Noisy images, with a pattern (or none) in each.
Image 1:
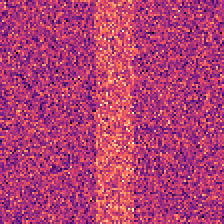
one band of columns
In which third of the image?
middle
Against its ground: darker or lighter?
lighter
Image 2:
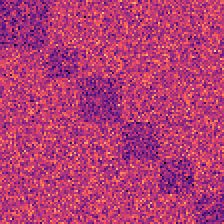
blocks along the diagonal
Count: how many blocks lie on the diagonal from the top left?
6
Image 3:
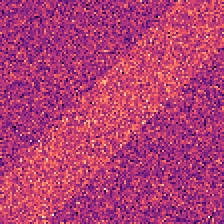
a diagonal band
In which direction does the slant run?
bottom left to top right
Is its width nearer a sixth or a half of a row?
a half
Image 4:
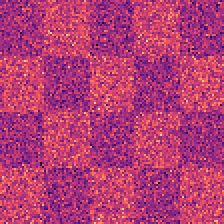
a checkerboard
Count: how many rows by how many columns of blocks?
4 by 5
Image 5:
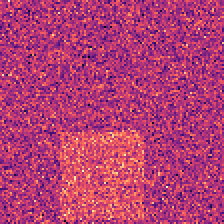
one block
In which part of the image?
bottom middle
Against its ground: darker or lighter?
lighter
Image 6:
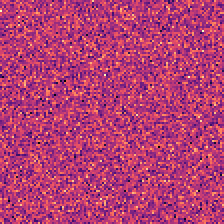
only noise
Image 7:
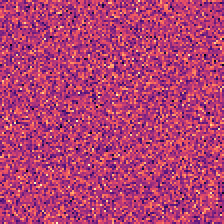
only noise
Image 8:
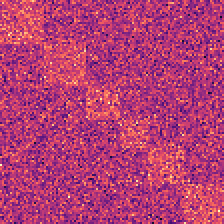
blocks along the diagonal
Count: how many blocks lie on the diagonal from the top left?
6
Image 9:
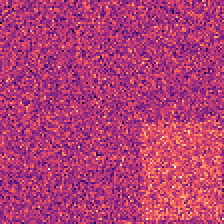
one block
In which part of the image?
bottom right
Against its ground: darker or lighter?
lighter
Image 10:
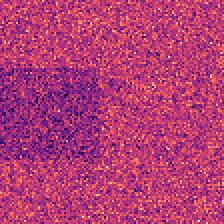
one block
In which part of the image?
middle left
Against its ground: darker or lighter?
darker
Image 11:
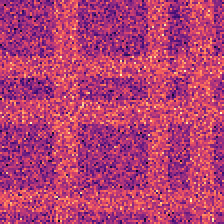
bands of rows crossing bands of columns
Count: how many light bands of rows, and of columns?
3 and 3
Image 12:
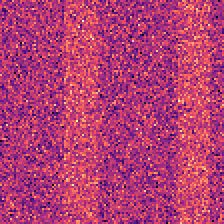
bands of columns
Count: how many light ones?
2
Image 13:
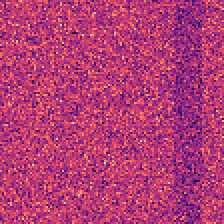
one band of columns
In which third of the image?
right
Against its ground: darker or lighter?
darker
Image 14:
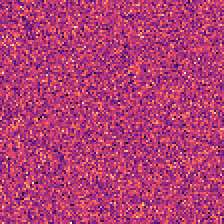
only noise
